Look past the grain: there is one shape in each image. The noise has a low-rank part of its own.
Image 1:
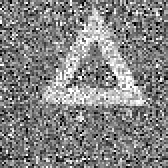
light triangle frame
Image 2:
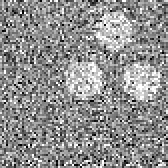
light three dots
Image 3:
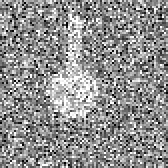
light lollipop
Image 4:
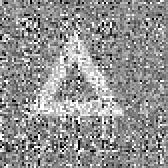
light triangle frame
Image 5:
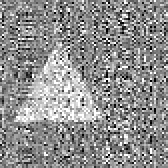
light triangle
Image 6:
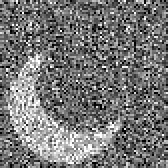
light crescent
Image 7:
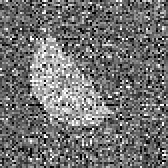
light half disc
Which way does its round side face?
down and left
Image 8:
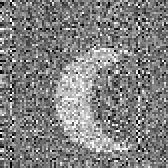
light crescent
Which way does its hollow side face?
right
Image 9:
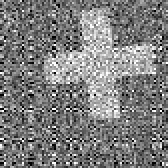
light cross
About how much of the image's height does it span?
two thirds
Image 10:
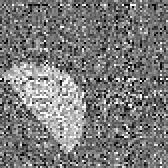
light half disc
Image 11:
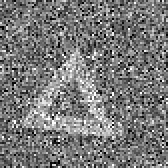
light triangle frame
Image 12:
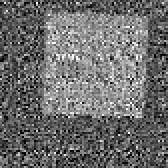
light square
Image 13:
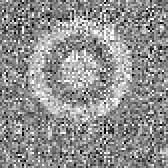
light bullseye
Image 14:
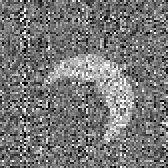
light crescent
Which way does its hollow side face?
down and left
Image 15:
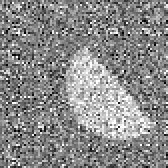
light half disc
